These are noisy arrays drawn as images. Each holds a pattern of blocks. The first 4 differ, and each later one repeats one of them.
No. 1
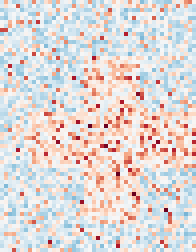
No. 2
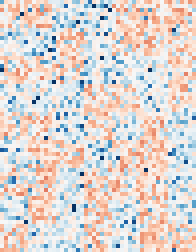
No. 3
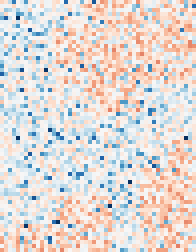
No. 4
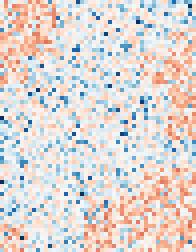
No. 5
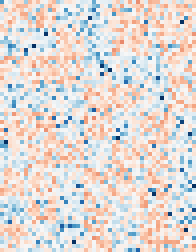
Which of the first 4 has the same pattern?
2
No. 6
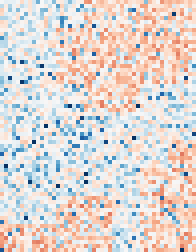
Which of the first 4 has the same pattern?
3
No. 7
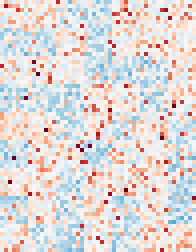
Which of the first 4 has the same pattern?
2
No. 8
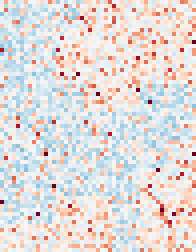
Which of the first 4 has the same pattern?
3
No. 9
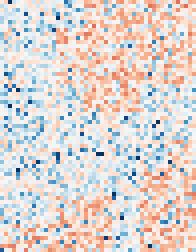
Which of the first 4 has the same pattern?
3
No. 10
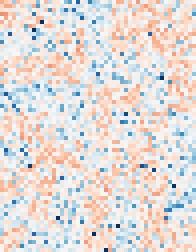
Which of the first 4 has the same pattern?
2
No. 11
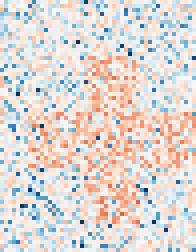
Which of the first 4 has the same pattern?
1
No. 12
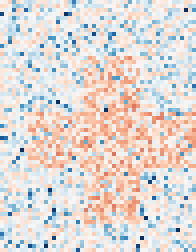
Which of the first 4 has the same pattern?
1
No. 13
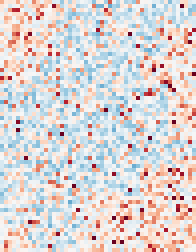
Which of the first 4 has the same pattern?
4
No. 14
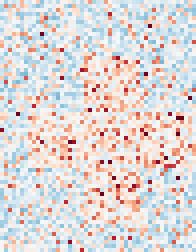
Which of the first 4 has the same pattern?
1
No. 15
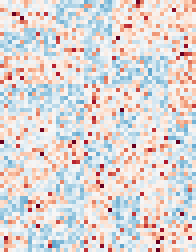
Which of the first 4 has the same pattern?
2
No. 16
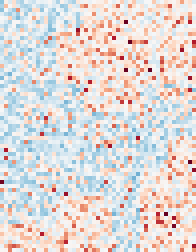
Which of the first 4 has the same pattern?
3
